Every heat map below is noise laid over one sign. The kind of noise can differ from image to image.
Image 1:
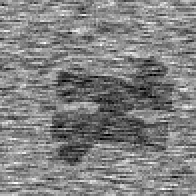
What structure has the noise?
streaked along the rows
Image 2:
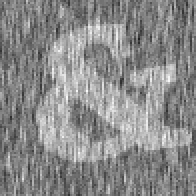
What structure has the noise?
streaked along the columns
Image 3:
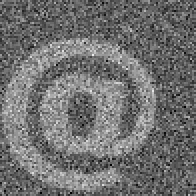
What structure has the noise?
independent entries
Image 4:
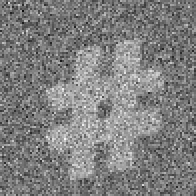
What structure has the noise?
independent entries
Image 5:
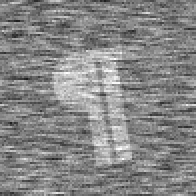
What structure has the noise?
streaked along the rows
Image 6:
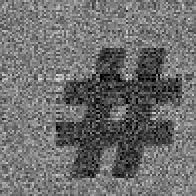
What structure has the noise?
low rank plus noise
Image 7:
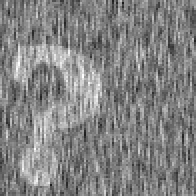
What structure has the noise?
streaked along the columns
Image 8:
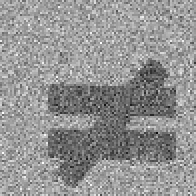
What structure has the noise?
low rank plus noise
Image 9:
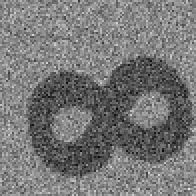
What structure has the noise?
independent entries
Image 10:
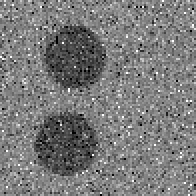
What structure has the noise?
heavy tails
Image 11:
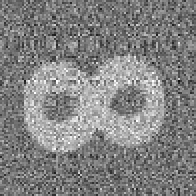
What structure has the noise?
low rank plus noise
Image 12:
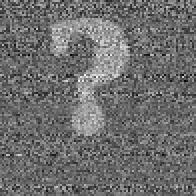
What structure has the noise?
rows of uneven size
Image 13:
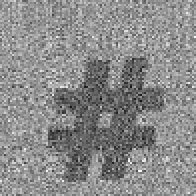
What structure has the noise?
low rank plus noise
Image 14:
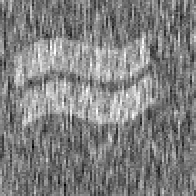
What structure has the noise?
streaked along the columns
